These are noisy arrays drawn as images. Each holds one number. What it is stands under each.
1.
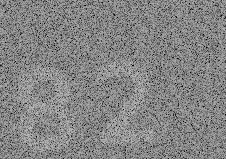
82
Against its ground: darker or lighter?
lighter
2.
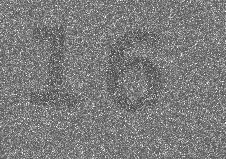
16
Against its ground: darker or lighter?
darker
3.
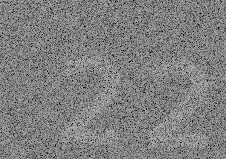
22
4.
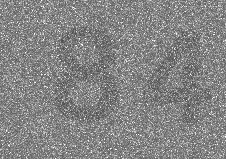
84
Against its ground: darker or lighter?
darker
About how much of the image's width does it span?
two thirds
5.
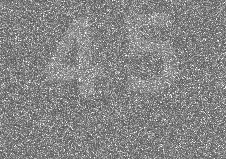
45
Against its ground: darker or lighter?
lighter
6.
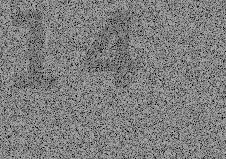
14
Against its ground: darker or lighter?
darker
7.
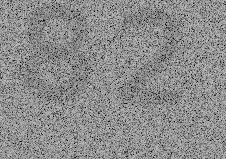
82
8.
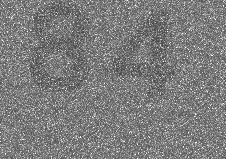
84
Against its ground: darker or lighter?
darker
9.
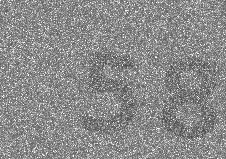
58
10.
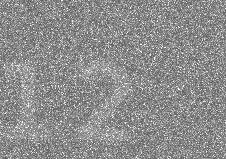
12
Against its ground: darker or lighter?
lighter
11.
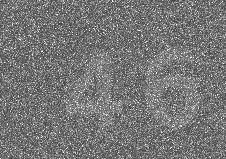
46
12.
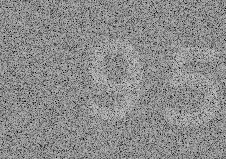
95
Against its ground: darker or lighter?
lighter
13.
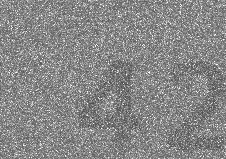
42
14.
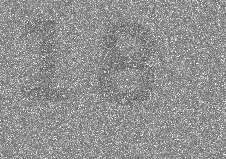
18
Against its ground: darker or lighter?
darker
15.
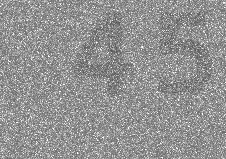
45
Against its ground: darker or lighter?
darker
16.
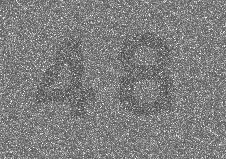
48
